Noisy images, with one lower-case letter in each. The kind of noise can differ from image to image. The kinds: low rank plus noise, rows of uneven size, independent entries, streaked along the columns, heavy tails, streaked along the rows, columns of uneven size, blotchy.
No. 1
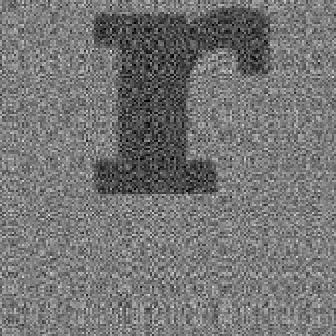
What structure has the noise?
low rank plus noise
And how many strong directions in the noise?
two
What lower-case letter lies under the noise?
r
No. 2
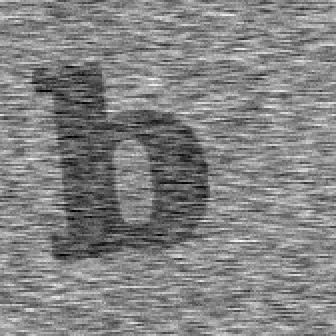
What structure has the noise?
streaked along the rows
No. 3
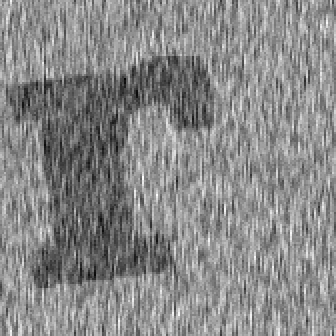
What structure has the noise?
streaked along the columns
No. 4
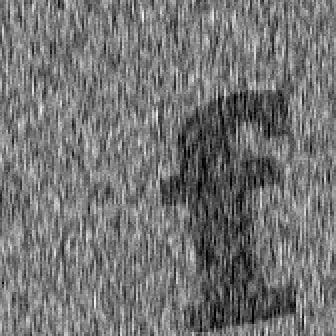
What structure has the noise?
streaked along the columns
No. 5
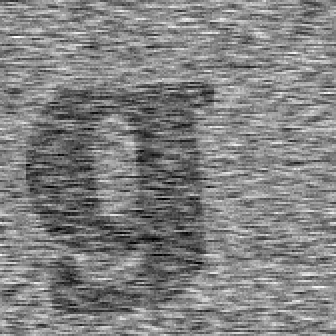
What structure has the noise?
streaked along the rows
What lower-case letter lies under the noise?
g
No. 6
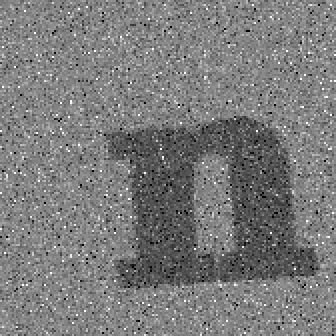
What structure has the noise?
heavy tails
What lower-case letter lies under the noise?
n
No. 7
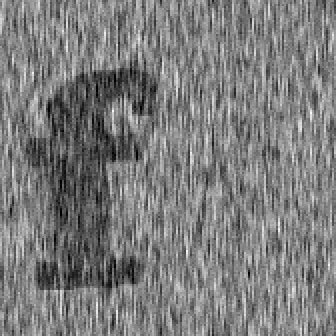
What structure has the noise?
streaked along the columns
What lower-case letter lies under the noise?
f
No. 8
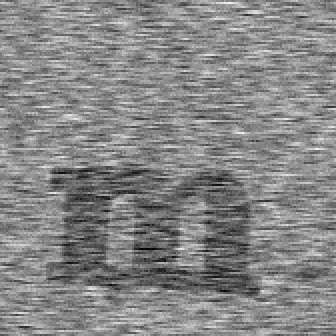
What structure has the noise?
streaked along the rows
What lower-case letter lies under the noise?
m
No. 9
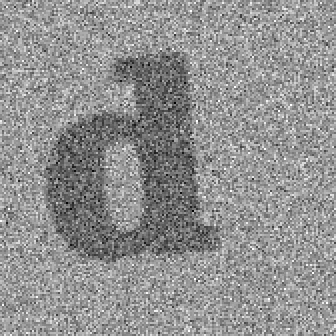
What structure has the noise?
independent entries
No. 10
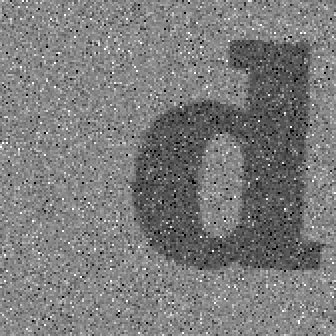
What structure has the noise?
heavy tails
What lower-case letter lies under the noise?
d
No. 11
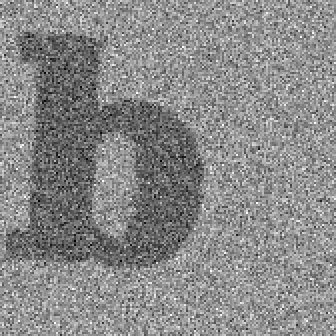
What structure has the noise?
independent entries
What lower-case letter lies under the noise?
b
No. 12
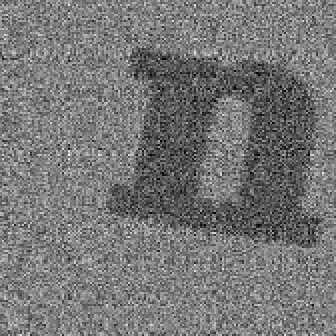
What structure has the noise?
low rank plus noise
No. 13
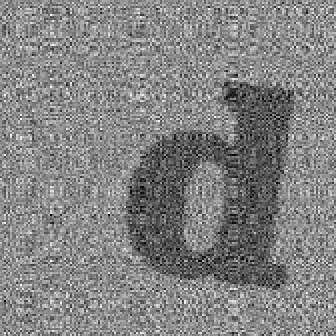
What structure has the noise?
low rank plus noise
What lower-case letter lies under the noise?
d
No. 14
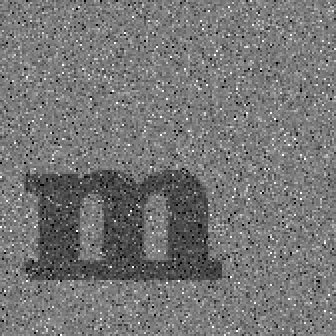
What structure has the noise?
heavy tails
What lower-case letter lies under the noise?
m
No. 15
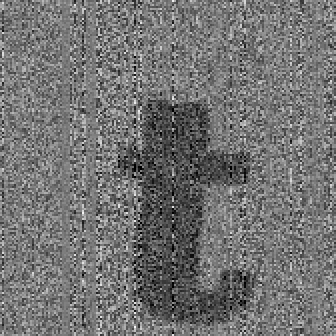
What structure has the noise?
columns of uneven size
